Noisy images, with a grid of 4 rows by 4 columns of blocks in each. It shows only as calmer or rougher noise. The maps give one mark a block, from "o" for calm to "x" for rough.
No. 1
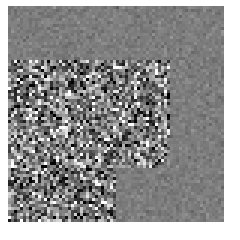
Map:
o o o o
x x x o
x x x o
x x o o
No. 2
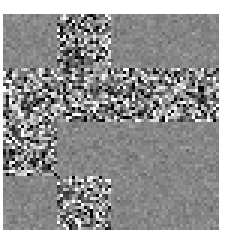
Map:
o x o o
x x x x
x o o o
o x o o
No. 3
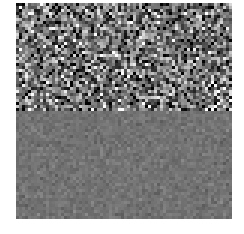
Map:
x x x x
x x x x
o o o o
o o o o
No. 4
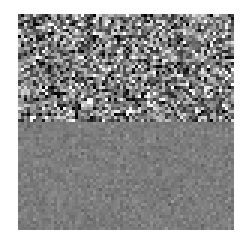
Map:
x x x x
x x x x
o o o o
o o o o
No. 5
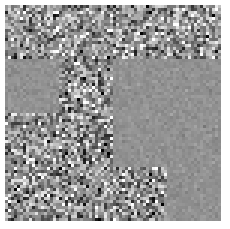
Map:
x x x x
o x o o
x x o o
x x x o
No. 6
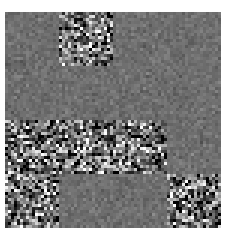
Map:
o x o o
o o o o
x x x o
x o o x
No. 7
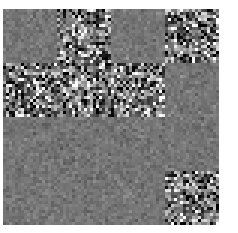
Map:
o x o x
x x x o
o o o o
o o o x
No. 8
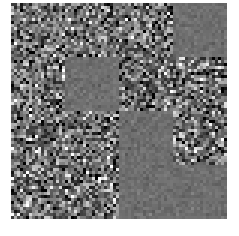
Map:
x x x o
x o x x
x x o x
x x o o
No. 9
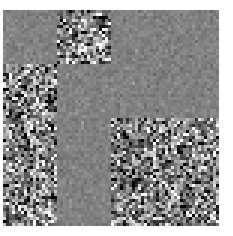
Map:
o x o o
x o o o
x o x x
x o x x
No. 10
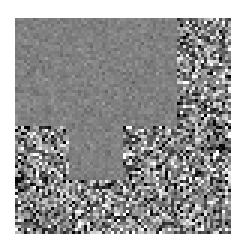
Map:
o o o x
o o o x
x o x x
x x x x
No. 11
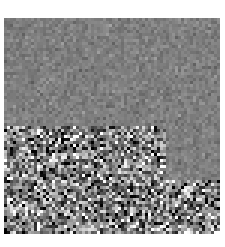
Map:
o o o o
o o o o
x x x o
x x x x
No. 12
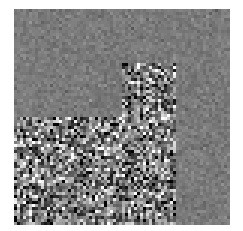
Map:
o o o o
o o x o
x x x o
x x x o
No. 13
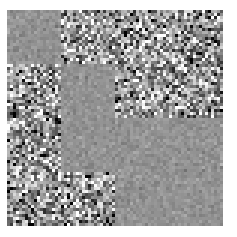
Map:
o x x x
x o x x
x o o o
x x o o
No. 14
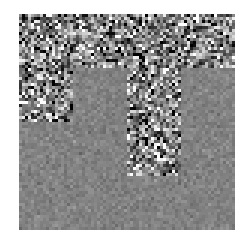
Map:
x x x x
x o x o
o o x o
o o o o
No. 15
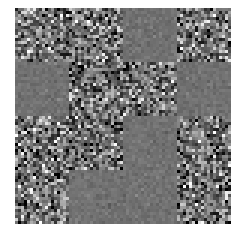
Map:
x x o x
o x x o
x x o x
x o o x
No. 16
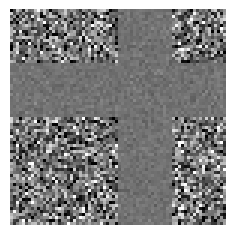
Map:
x x o x
o o o o
x x o x
x x o x
